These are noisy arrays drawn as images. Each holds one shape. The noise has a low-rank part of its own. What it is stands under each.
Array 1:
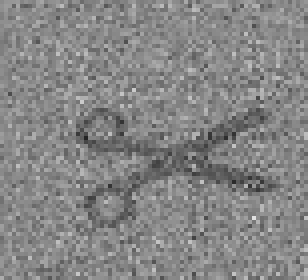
pair of scissors
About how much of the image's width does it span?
two thirds
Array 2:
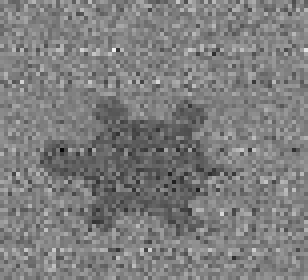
turtle
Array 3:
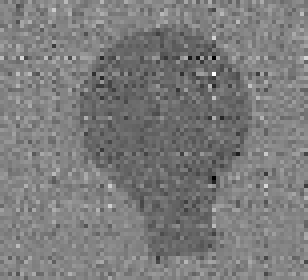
light bulb
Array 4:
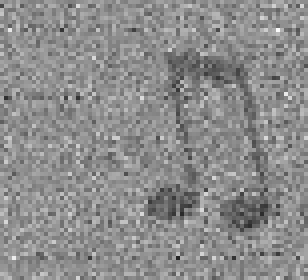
pair of musical notes
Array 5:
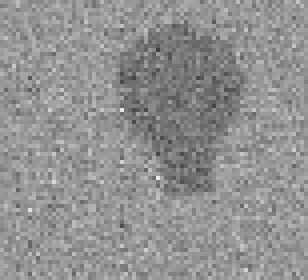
light bulb
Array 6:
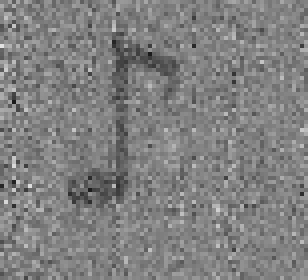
musical note
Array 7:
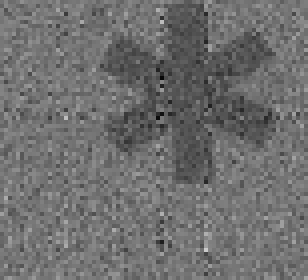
asterisk
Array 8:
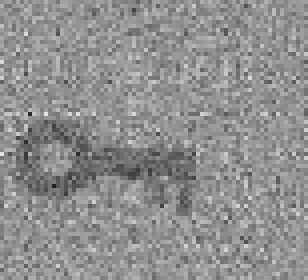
key
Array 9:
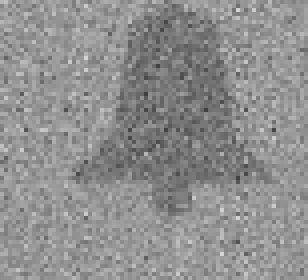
bell
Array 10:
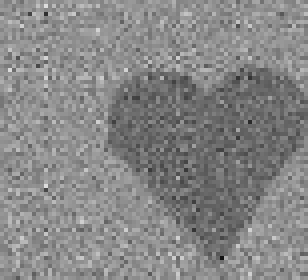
heart
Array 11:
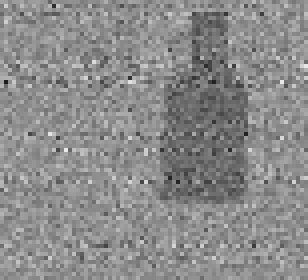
bottle
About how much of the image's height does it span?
two thirds
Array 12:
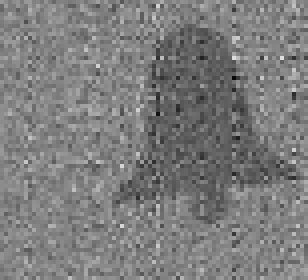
bell
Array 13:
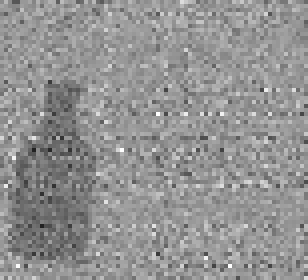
bottle
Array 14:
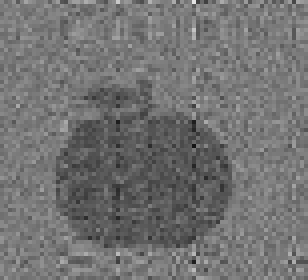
apple
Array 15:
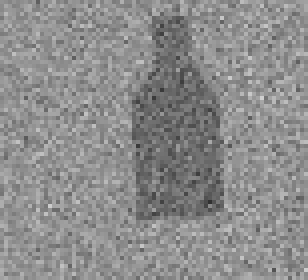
bottle
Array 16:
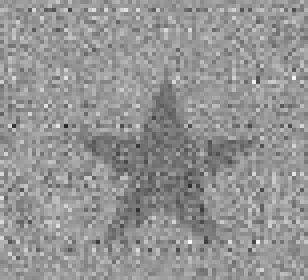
star
